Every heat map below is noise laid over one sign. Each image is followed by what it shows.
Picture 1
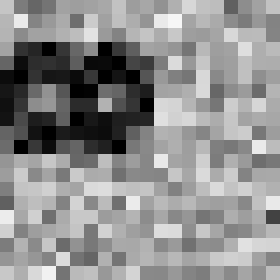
infinity sign
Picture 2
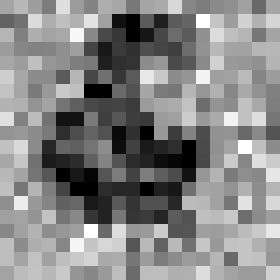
ampersand
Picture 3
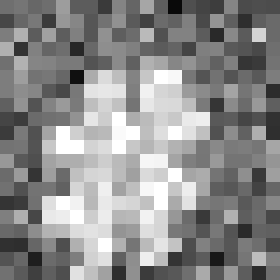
hash sign
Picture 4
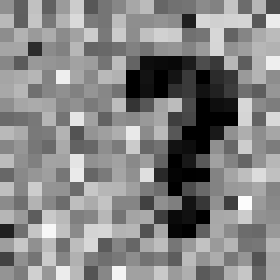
question mark
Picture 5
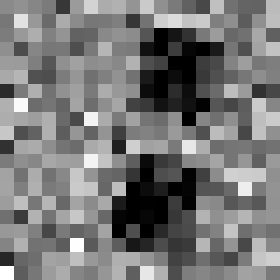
colon
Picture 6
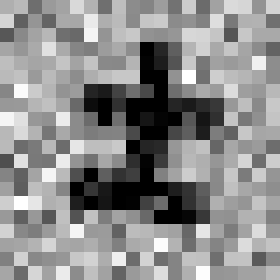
plus-minus sign
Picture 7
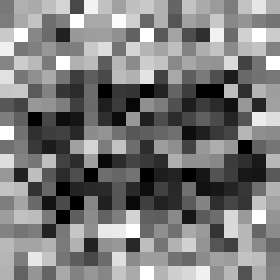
approximately sign
